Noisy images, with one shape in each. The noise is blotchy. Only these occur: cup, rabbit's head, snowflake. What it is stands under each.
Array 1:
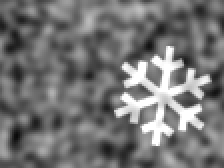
light snowflake
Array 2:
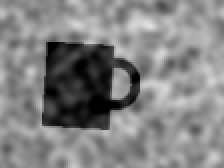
dark cup
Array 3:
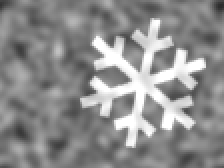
light snowflake
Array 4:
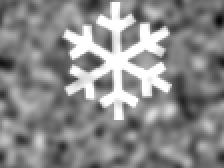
light snowflake
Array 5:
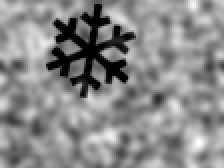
dark snowflake
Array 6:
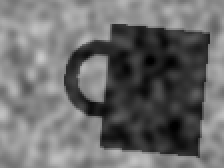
dark cup
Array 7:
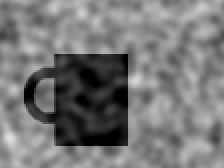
dark cup
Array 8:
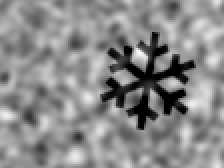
dark snowflake
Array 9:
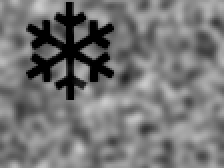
dark snowflake
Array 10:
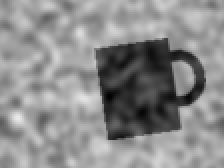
dark cup
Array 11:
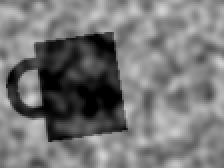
dark cup
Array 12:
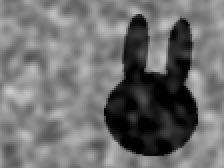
dark rabbit's head
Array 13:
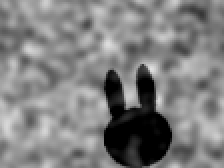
dark rabbit's head
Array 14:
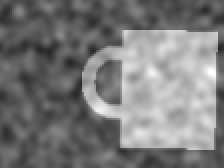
light cup
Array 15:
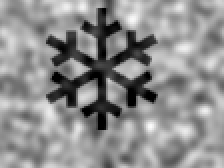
dark snowflake
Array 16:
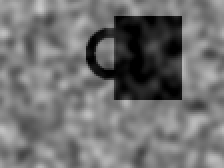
dark cup
